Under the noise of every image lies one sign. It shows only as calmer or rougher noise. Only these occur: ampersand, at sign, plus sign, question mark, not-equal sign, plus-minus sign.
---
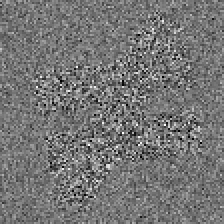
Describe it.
rough not-equal sign
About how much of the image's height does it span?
nearly all
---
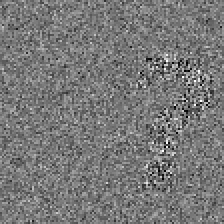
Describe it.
rough question mark
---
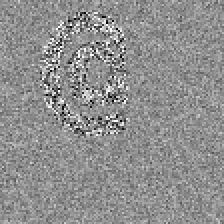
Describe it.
rough at sign
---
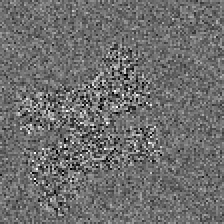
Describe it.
rough not-equal sign
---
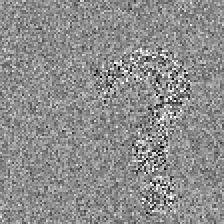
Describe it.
rough question mark
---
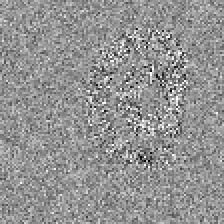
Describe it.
rough at sign
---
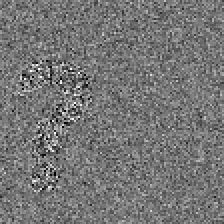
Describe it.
rough question mark
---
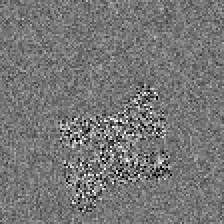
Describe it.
rough not-equal sign
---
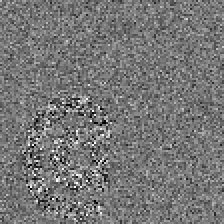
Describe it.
rough at sign
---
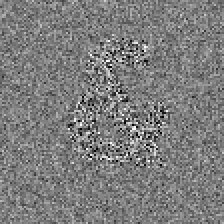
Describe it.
rough ampersand
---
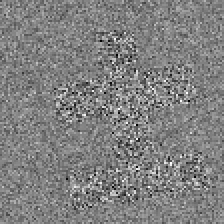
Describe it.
rough plus-minus sign
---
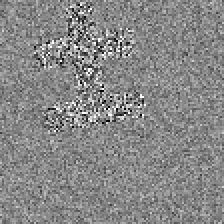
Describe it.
rough plus-minus sign
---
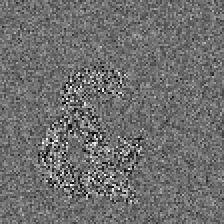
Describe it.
rough ampersand
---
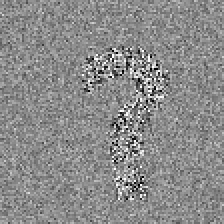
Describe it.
rough question mark
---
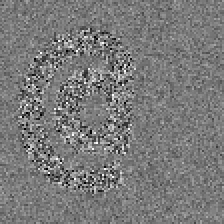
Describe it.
rough at sign
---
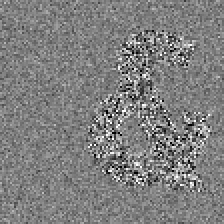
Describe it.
rough ampersand
